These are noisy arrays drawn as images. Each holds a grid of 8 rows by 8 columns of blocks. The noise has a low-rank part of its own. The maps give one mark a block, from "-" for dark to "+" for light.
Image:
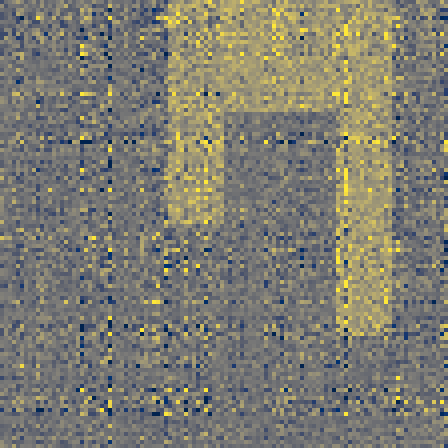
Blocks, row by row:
---++++-
---++++-
---+--+-
---+--+-
------+-
------+-
--------
--------
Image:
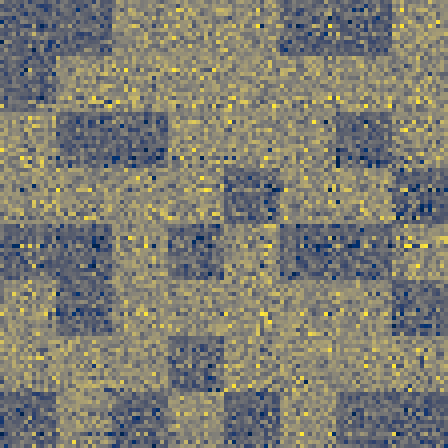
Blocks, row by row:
--+++--+
-+++++++
+--+++-+
++++-++-
--+-+--+
+-+++++-
+++-++++
-+-+-+--
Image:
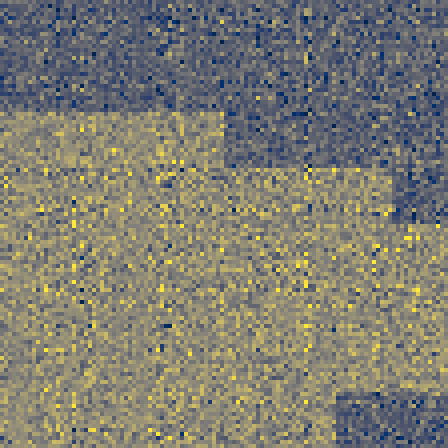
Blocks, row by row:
--------
--------
++++----
+++++++-
++++++++
++++++++
++++++++
++++++--
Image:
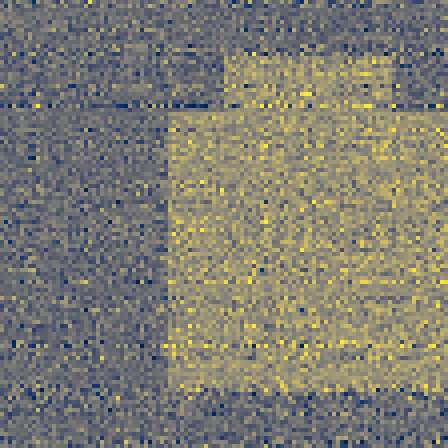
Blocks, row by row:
--------
----+++-
---+++++
---+++++
---+++++
---+++++
---+++++
--------
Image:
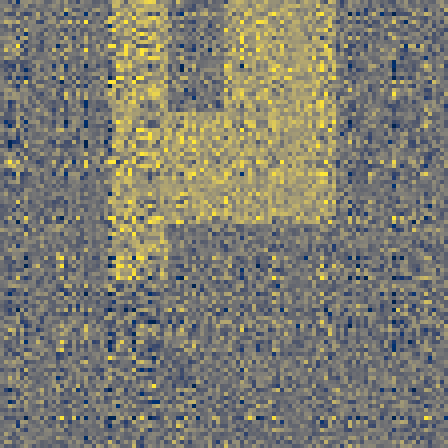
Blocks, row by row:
--+-++--
--+-++--
--++++--
--++++--
--+-----
--------
--------
--------
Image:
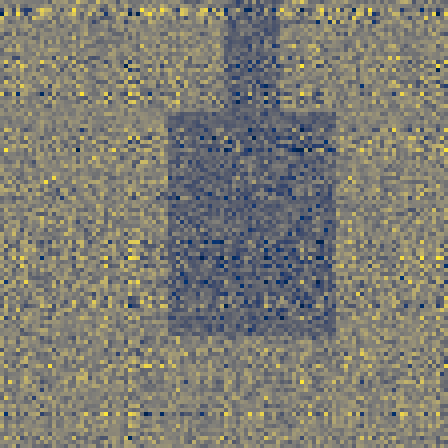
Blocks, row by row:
++++-+++
++++-+++
+++---++
+++---++
+++---++
+++---++
++++++++
++++++++
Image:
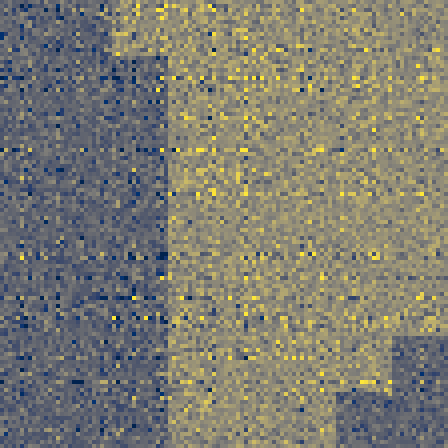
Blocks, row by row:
--++++++
---+++++
---+++++
---+++++
---+++++
---+++++
---++++-
---+++--
